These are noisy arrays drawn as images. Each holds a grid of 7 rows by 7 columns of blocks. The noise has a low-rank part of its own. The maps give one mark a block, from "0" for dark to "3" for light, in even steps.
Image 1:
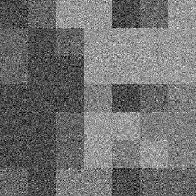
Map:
0 1 3 3 0 1 3
1 0 1 3 3 3 3
1 0 0 3 3 3 3
0 0 0 2 0 1 2
0 0 1 3 3 2 2
0 0 1 3 2 3 2
1 0 2 2 0 1 1
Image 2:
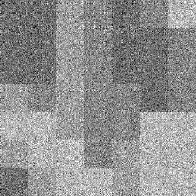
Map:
0 0 2 1 0 1 3
0 0 2 1 0 0 1
0 0 2 1 0 0 1
2 1 2 1 1 0 1
3 3 2 1 1 3 3
2 3 3 1 2 3 3
0 2 3 3 2 3 3
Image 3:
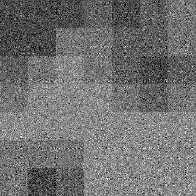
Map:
0 0 0 1 0 1 2
0 0 2 2 1 1 2
1 2 3 2 1 0 1
2 3 3 3 2 1 2
3 3 3 3 3 3 3
2 2 2 3 3 3 3
2 0 1 3 3 3 3
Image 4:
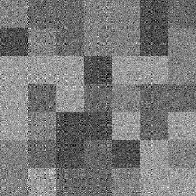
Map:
2 1 1 2 2 0 1
0 2 1 2 2 0 2
3 3 3 0 3 3 2
3 1 3 1 2 1 1
3 2 0 0 3 1 3
2 1 0 1 0 3 2
2 3 1 1 2 3 3
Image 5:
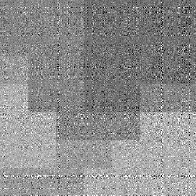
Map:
1 1 1 0 0 0 0
1 1 1 0 0 0 0
2 1 1 0 0 0 0
3 1 1 0 0 1 1
3 3 1 1 1 3 3
3 3 2 2 3 3 3
2 2 2 3 3 3 3
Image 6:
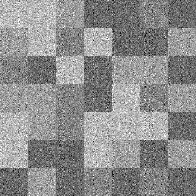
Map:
3 3 2 0 0 1 0
2 3 1 3 0 0 2
1 0 3 0 2 2 0
2 2 1 0 3 1 2
3 2 1 3 3 3 0
3 0 0 3 2 0 2
0 2 0 1 0 1 0
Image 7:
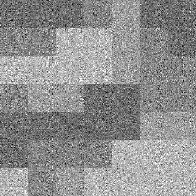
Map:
0 0 0 1 2 0 0
1 1 3 3 2 1 0
3 3 3 3 2 1 1
1 2 2 0 0 1 1
0 0 0 0 0 2 2
0 1 1 1 3 3 3
3 1 2 3 3 3 3
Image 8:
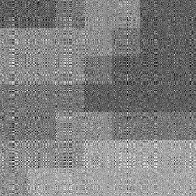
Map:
0 0 1 2 2 0 0
2 2 2 2 1 0 0
2 2 2 1 0 0 0
1 1 1 0 0 0 0
1 1 2 2 1 1 1
2 2 2 3 3 3 3
2 3 3 3 3 3 3
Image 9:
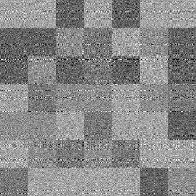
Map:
3 3 0 3 0 3 3
0 0 2 1 3 2 0
0 2 0 1 0 3 0
3 1 2 2 3 2 1
2 2 3 1 3 3 0
3 2 1 2 1 3 3
1 3 3 3 3 0 2
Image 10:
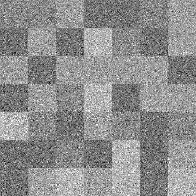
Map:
1 1 2 0 0 1 2
0 2 0 3 1 0 2
2 0 2 2 2 2 0
0 2 1 3 0 2 2
3 1 0 2 1 0 1
0 0 1 0 3 0 2
0 2 3 2 3 0 3
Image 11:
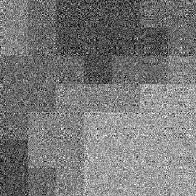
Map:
2 1 0 0 0 1 1
2 1 0 0 0 0 1
1 1 1 0 1 1 2
1 1 2 2 2 3 3
1 2 2 3 3 3 3
0 2 2 3 3 3 3
0 1 2 3 3 3 3
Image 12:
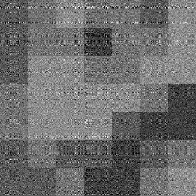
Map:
1 2 3 2 2 1 3
1 2 2 0 2 2 3
1 3 3 2 2 3 3
2 3 3 3 3 2 0
2 3 3 3 1 0 0
1 2 1 1 0 1 2
1 1 2 0 0 2 3
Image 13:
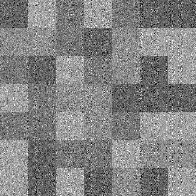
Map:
0 3 1 3 1 0 0
2 2 1 0 2 3 3
1 0 3 1 2 0 3
3 1 2 2 0 0 0
1 1 3 2 1 3 3
3 0 1 1 3 2 2
3 0 3 0 2 0 3
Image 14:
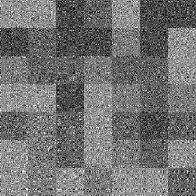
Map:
3 3 0 1 3 0 0
0 1 0 0 2 0 3
2 1 1 2 1 1 3
3 3 0 3 2 1 2
1 2 1 3 1 0 1
3 2 1 3 2 1 3
3 2 3 2 3 3 1
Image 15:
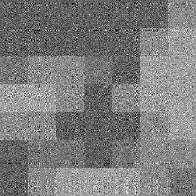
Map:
0 0 0 0 0 0 2
0 0 0 0 0 2 3
1 2 2 1 0 3 3
3 3 2 0 2 3 3
2 2 0 0 0 2 3
0 1 1 0 1 2 2
0 2 3 3 3 2 1
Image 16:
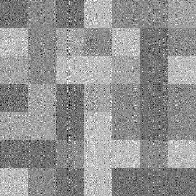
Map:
0 1 0 3 1 1 2
3 1 2 1 3 0 1
2 1 3 3 2 0 3
0 2 0 2 1 0 1
2 2 0 3 1 0 1
0 0 1 3 3 1 3
3 1 0 3 0 0 0
